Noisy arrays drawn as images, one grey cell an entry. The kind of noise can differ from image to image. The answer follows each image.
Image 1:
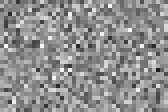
independent entries
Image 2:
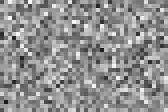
independent entries
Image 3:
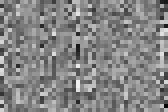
columns of uneven size
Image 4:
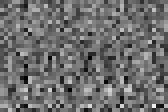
low rank plus noise
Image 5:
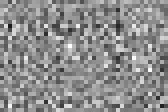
low rank plus noise
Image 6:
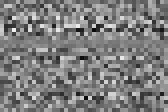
rows of uneven size
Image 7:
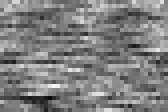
streaked along the rows
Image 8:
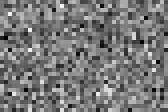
independent entries
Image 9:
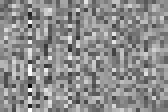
columns of uneven size
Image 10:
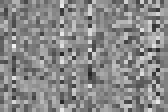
columns of uneven size
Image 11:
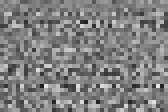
rows of uneven size
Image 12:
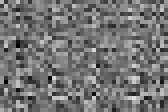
low rank plus noise
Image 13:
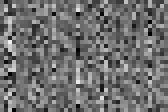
columns of uneven size
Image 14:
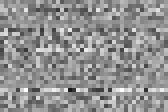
rows of uneven size
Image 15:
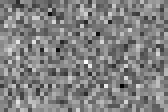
low rank plus noise
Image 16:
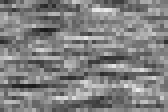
streaked along the rows
